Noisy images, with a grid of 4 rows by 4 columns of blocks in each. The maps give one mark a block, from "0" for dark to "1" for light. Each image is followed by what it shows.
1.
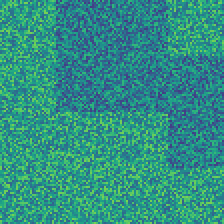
1001
1000
1110
1111
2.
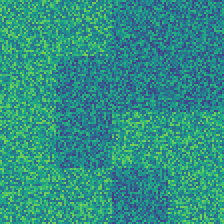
1100
1000
1011
1101
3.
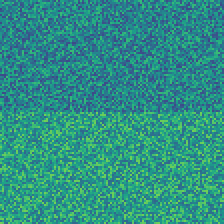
0000
0000
1111
1111
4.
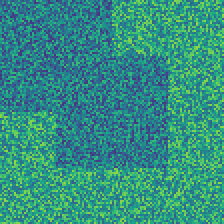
0011
0001
1001
1111
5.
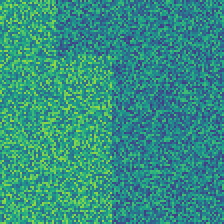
1000
1100
1100
1100
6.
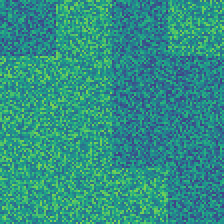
0101
1100
1100
1110
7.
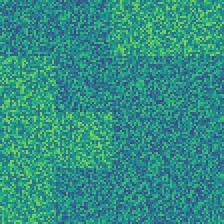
0011
1000
1100
1000
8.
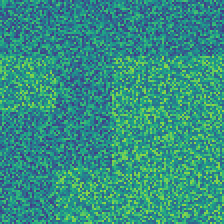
0000
1011
0011
0111
